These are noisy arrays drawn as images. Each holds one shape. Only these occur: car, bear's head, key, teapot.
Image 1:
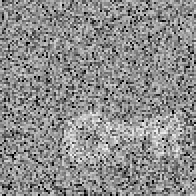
key
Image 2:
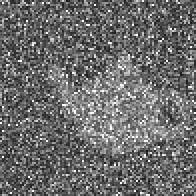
teapot
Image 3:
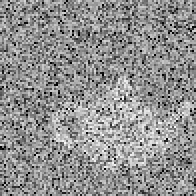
teapot
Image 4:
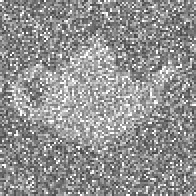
teapot
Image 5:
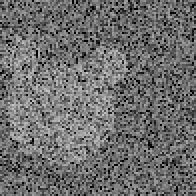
bear's head
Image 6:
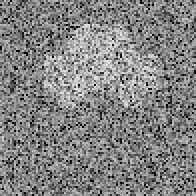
car
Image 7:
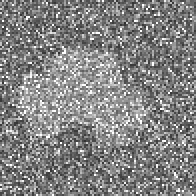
car
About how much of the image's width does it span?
two thirds
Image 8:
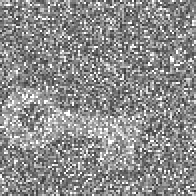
key
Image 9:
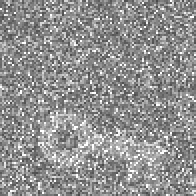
key
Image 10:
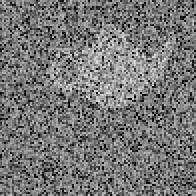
teapot
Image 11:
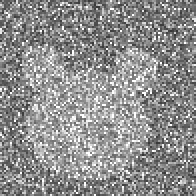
bear's head
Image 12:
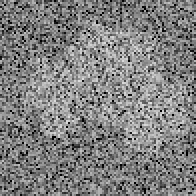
car
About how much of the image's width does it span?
nearly all
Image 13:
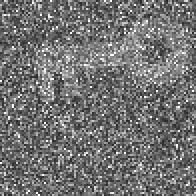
key
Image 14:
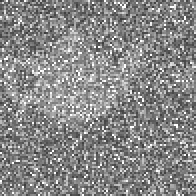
teapot
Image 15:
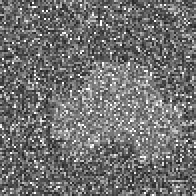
car
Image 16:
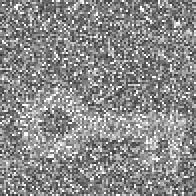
key
